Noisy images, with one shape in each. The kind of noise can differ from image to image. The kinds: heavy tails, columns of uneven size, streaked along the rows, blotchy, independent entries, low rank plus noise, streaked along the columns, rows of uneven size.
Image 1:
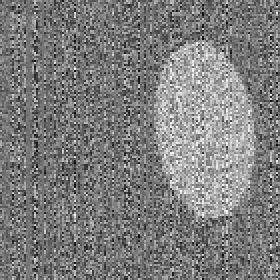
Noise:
columns of uneven size
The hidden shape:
ellipse
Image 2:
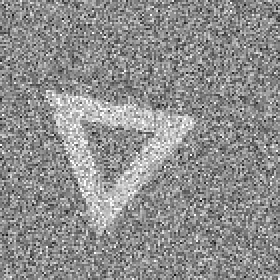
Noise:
independent entries
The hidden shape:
triangle frame
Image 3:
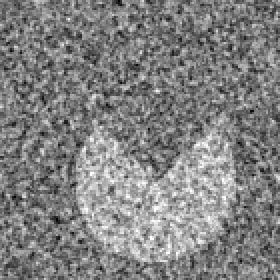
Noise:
blotchy
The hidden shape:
disc with a wedge cut out
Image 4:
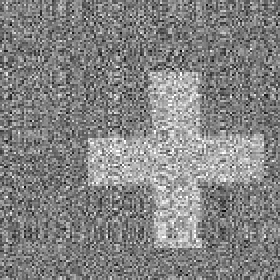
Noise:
low rank plus noise
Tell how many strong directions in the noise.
three or four
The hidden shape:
cross
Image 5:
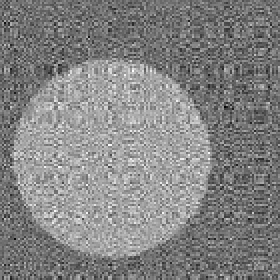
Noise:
low rank plus noise
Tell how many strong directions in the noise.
two
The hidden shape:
disc
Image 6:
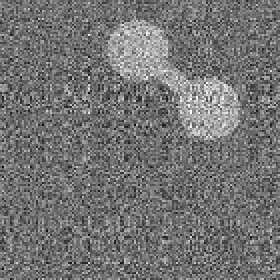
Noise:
low rank plus noise
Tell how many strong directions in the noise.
three or four
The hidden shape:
dumbbell
